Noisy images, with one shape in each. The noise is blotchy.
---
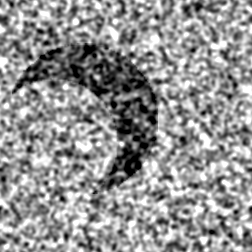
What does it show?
dark crescent
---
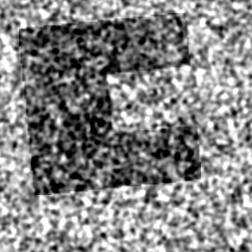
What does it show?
dark square with a notch
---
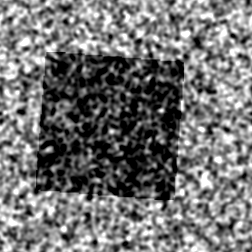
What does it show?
dark square
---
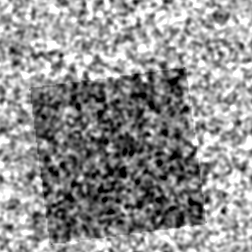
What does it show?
dark square
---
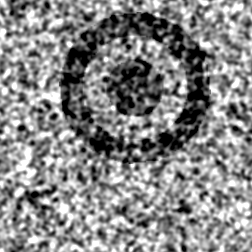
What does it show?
dark bullseye
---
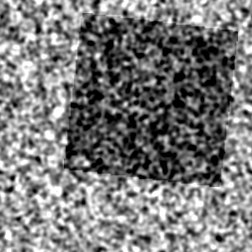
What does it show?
dark square
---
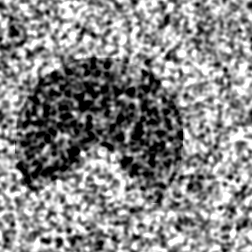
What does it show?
dark disc with a wedge cut out
